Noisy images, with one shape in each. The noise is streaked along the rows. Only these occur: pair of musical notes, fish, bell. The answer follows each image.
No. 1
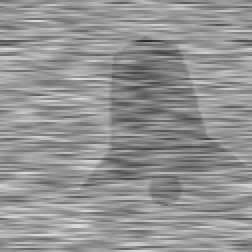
bell
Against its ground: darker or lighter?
darker
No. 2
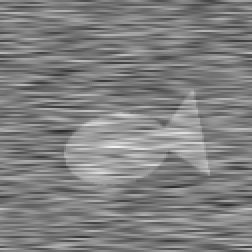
fish
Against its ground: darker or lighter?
lighter
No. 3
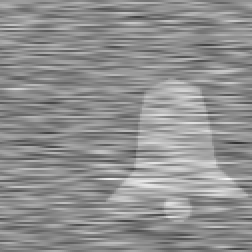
bell
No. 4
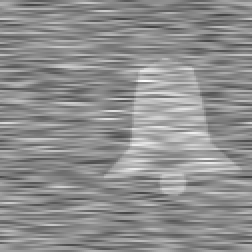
bell
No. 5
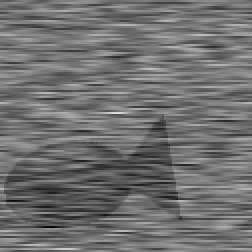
fish
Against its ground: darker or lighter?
darker
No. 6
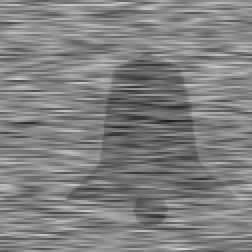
bell
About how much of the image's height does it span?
two thirds
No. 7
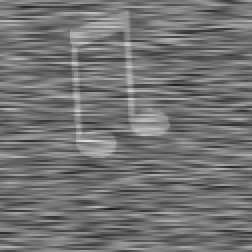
pair of musical notes
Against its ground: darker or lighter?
lighter
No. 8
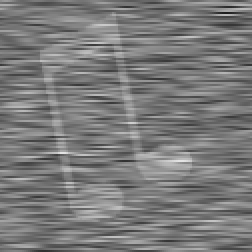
pair of musical notes
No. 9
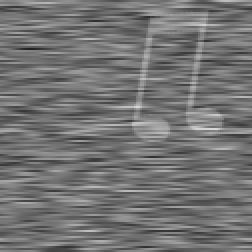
pair of musical notes
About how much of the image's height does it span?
half
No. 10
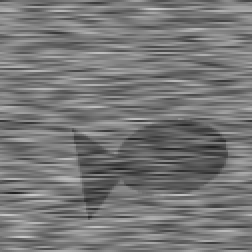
fish
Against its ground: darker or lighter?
darker
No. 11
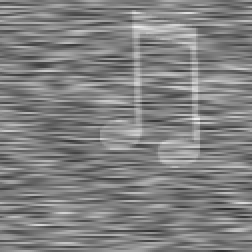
pair of musical notes
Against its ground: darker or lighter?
lighter
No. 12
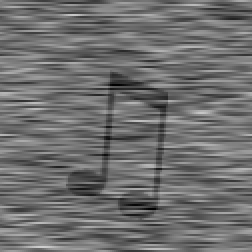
pair of musical notes
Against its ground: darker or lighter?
darker
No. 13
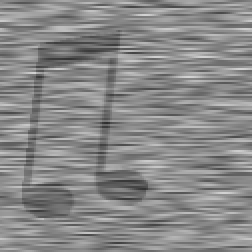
pair of musical notes
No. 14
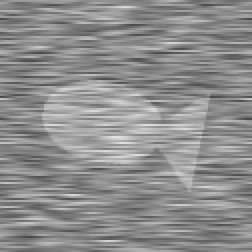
fish
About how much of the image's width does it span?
two thirds
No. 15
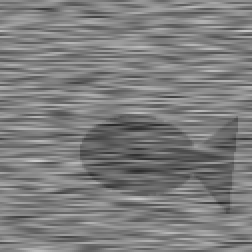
fish
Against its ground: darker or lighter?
darker
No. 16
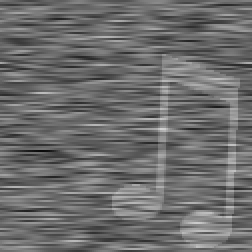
pair of musical notes
